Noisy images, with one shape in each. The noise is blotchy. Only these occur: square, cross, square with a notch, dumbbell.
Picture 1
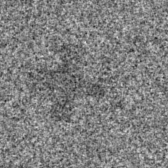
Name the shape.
cross
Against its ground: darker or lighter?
darker
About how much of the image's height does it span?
half
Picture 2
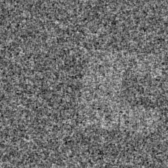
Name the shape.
square with a notch
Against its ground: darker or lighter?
lighter
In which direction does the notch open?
right
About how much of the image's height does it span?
half
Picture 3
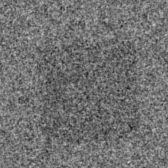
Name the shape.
square
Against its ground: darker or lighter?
darker
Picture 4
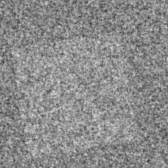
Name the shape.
square
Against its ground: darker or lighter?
lighter
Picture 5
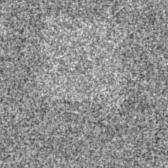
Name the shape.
square
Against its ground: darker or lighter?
lighter
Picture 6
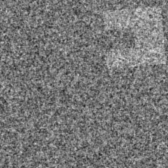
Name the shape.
square with a notch
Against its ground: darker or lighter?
lighter
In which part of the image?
top right
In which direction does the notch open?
left
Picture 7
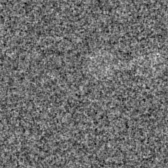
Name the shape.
dumbbell
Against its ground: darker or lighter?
lighter
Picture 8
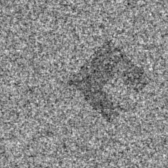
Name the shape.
square with a notch
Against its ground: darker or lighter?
darker
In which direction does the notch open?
down and right
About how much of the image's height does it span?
half
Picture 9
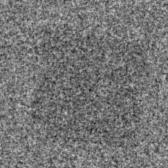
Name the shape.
square
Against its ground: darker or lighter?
darker
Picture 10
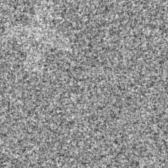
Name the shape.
cross
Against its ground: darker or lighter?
lighter
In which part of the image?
top left
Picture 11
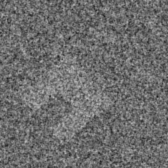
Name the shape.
square with a notch
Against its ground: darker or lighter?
lighter
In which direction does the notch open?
down and left
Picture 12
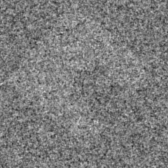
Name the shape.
square with a notch
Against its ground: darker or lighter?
lighter
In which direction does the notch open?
down and right
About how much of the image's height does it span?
nearly all
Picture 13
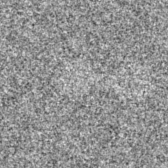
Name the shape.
dumbbell
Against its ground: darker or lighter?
lighter
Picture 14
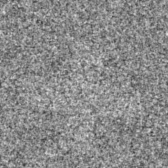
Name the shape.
cross
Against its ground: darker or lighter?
lighter
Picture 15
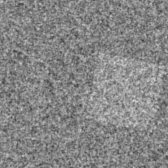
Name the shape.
square
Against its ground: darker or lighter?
lighter
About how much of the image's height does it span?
half
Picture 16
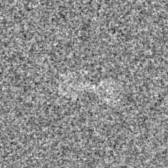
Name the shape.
dumbbell
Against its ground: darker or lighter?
lighter
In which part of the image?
centre
